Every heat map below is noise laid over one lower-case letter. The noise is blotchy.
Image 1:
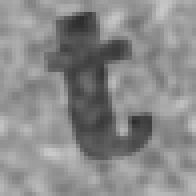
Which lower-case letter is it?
t
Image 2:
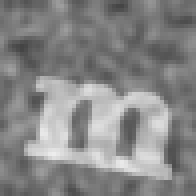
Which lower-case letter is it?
m
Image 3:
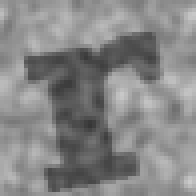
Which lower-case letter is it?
r
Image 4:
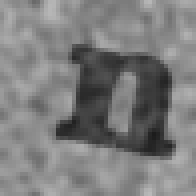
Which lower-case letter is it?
n
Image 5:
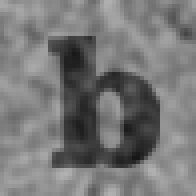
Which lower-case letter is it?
b
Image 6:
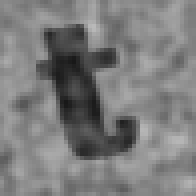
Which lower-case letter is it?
t
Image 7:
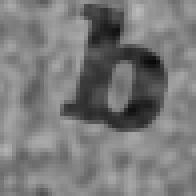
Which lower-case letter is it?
b
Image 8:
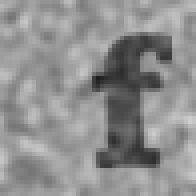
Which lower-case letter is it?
f
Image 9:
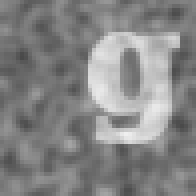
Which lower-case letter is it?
g
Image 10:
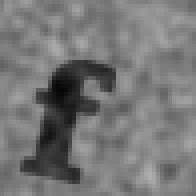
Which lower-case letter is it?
f
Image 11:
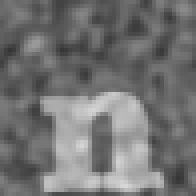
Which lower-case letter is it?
n
